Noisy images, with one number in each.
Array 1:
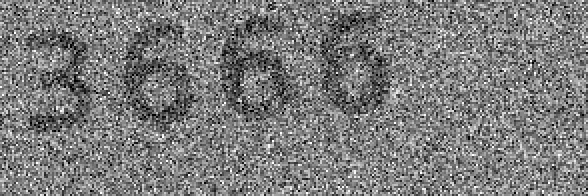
3666
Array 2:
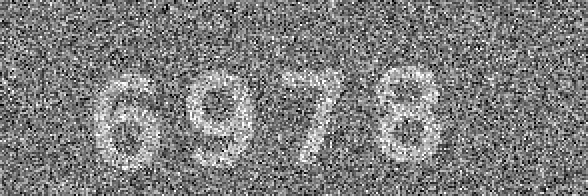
6978
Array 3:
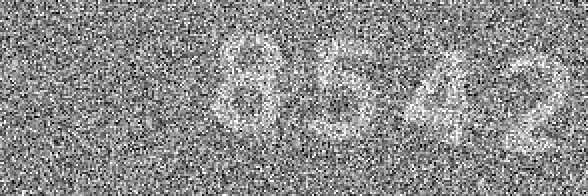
8542
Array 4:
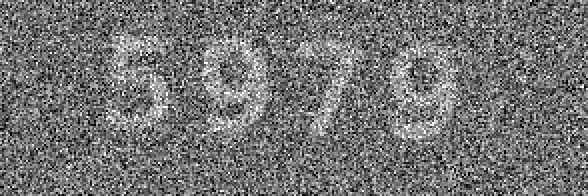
5979
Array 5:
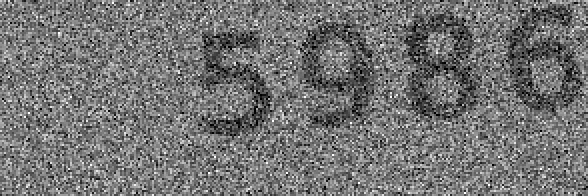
5986
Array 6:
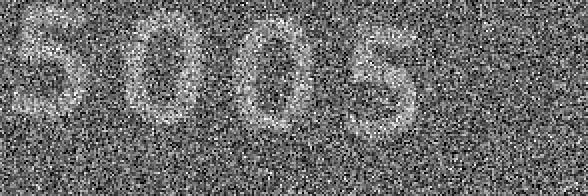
5005
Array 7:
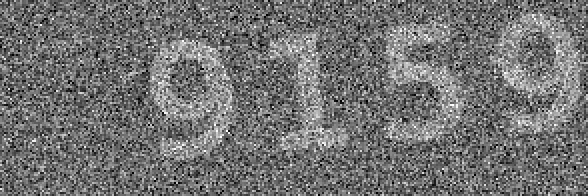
9159
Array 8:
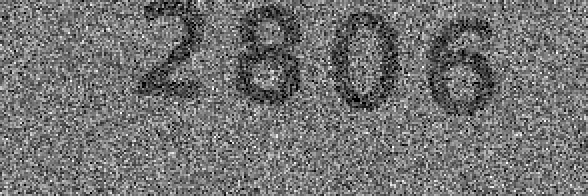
2806
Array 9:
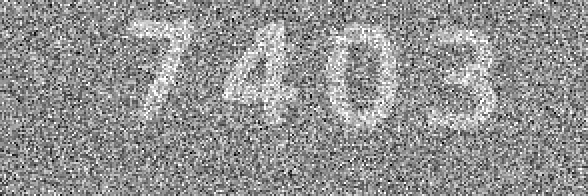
7403
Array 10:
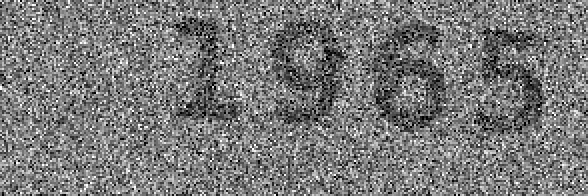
1965
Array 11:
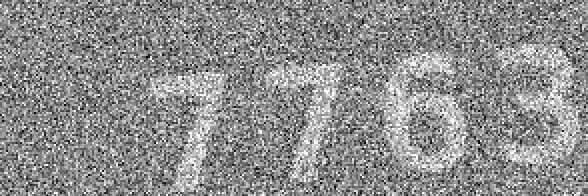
7763
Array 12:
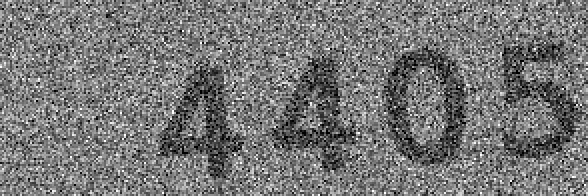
4405
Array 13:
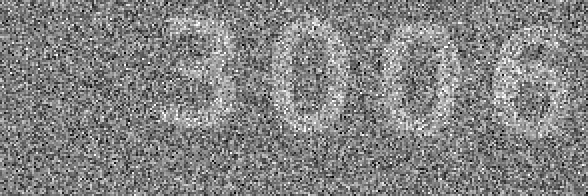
3006
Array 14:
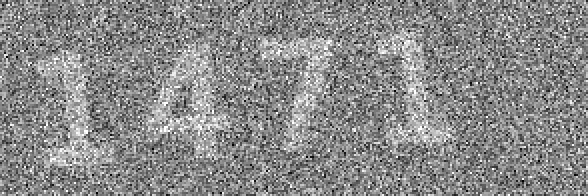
1471
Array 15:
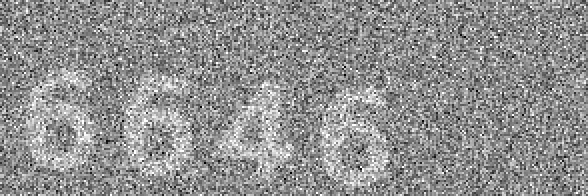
6646
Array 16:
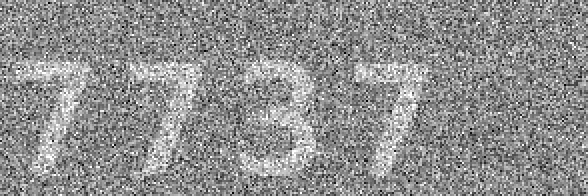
7737
